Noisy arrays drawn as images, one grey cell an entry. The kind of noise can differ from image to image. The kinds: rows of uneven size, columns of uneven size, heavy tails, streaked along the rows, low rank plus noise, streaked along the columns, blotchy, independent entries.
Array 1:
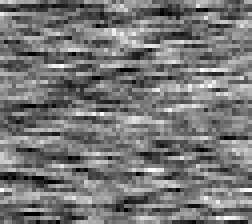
streaked along the rows
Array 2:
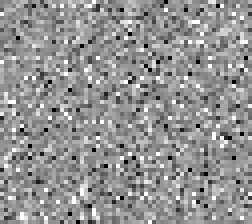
heavy tails
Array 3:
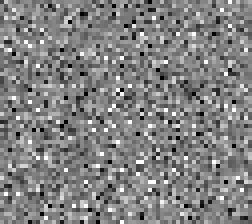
heavy tails
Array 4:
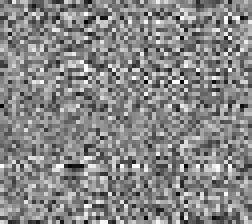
low rank plus noise
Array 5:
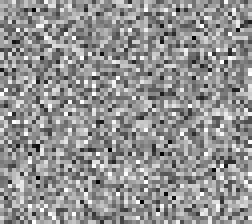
independent entries
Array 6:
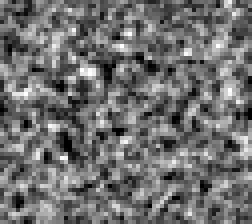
blotchy
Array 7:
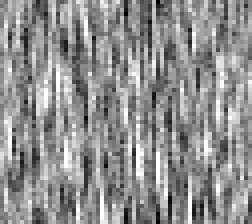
streaked along the columns
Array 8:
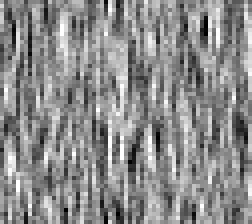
streaked along the columns
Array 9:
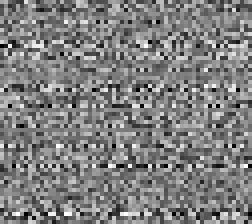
rows of uneven size
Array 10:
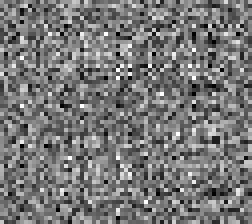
low rank plus noise
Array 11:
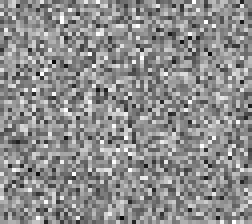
independent entries
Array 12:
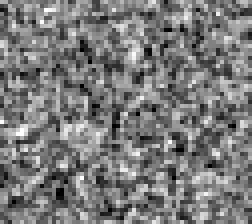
blotchy
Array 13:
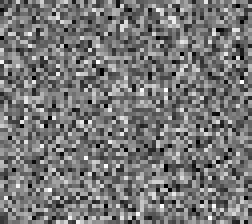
independent entries
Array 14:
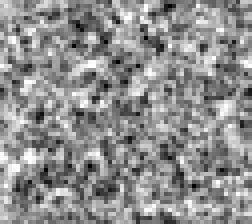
blotchy
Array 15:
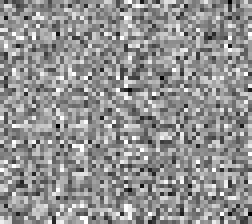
low rank plus noise
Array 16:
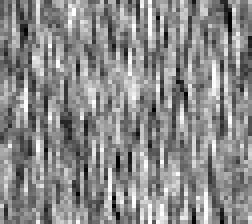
streaked along the columns
